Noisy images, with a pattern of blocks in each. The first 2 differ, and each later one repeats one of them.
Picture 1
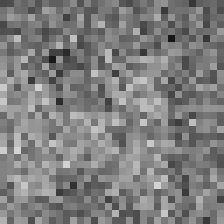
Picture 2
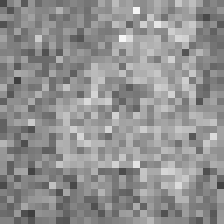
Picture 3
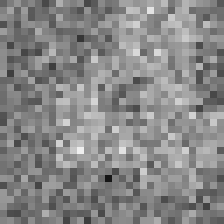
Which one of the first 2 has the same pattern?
2
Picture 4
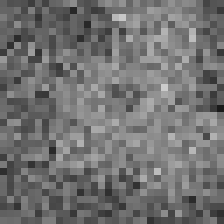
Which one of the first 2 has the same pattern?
2
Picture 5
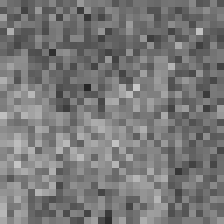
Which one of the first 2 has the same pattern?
1
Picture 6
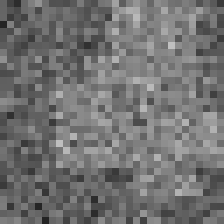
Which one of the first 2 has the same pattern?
2
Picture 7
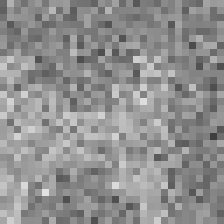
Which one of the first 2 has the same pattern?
1
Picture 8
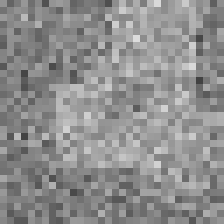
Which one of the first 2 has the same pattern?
2
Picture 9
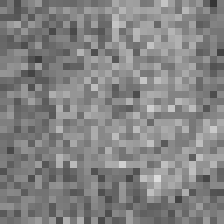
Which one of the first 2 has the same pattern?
2
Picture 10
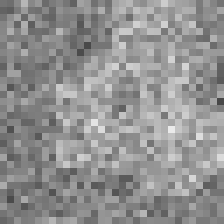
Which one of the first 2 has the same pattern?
2
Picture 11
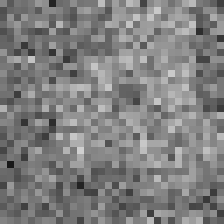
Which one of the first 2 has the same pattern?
2
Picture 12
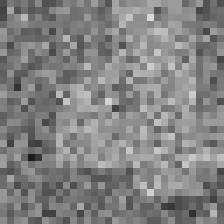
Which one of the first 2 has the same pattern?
2
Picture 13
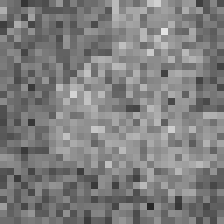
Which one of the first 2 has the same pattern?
2
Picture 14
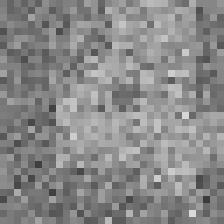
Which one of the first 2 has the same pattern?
2
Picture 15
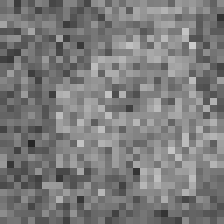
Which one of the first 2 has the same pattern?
2
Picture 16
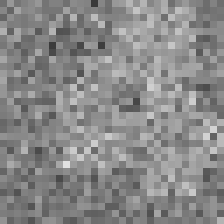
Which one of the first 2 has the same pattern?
2
